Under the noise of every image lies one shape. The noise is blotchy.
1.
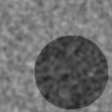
disc
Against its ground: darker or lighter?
darker
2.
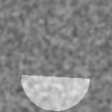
half disc
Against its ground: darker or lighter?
lighter
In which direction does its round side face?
down
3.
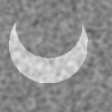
crescent
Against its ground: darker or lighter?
lighter
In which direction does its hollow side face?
up
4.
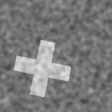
cross
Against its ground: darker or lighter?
lighter
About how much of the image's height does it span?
half
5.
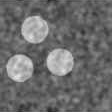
three dots
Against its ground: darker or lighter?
lighter
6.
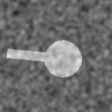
lollipop
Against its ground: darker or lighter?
lighter
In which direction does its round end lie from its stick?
right
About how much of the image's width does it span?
two thirds
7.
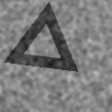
triangle frame
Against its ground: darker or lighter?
darker
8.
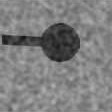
lollipop
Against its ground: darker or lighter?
darker
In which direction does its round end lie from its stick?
right
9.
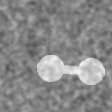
dumbbell
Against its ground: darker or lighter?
lighter
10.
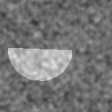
half disc
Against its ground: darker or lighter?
lighter
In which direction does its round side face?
down
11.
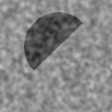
half disc
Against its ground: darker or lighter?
darker
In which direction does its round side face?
up and left
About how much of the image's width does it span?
half
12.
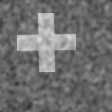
cross
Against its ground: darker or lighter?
lighter
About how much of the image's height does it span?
half
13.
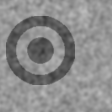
bullseye
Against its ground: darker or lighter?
darker
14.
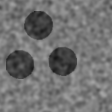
three dots
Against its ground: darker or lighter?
darker
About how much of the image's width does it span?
two thirds
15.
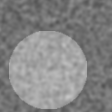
disc
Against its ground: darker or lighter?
lighter
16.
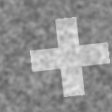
cross
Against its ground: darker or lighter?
lighter
